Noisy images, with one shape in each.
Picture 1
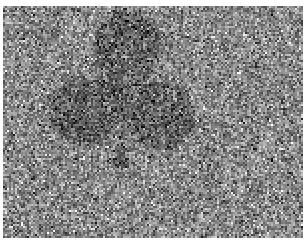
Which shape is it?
club
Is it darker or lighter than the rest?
darker
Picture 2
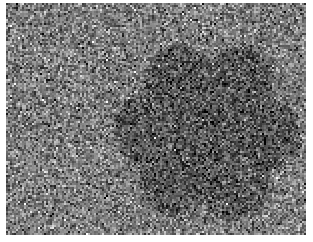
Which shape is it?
flower
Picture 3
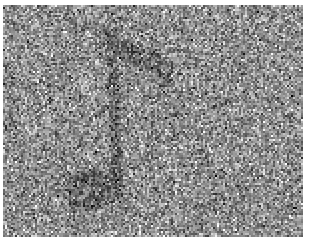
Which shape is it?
musical note
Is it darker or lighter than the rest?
darker
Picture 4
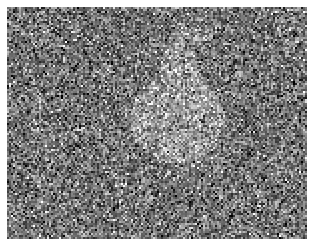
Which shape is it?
pear
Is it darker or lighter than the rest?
lighter
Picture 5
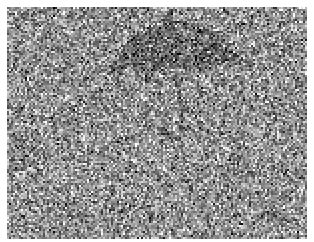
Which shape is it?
umbrella
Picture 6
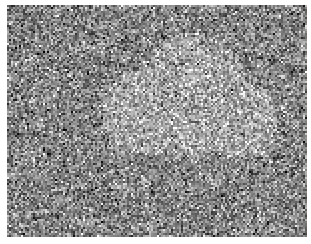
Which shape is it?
cloud
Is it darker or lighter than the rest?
lighter
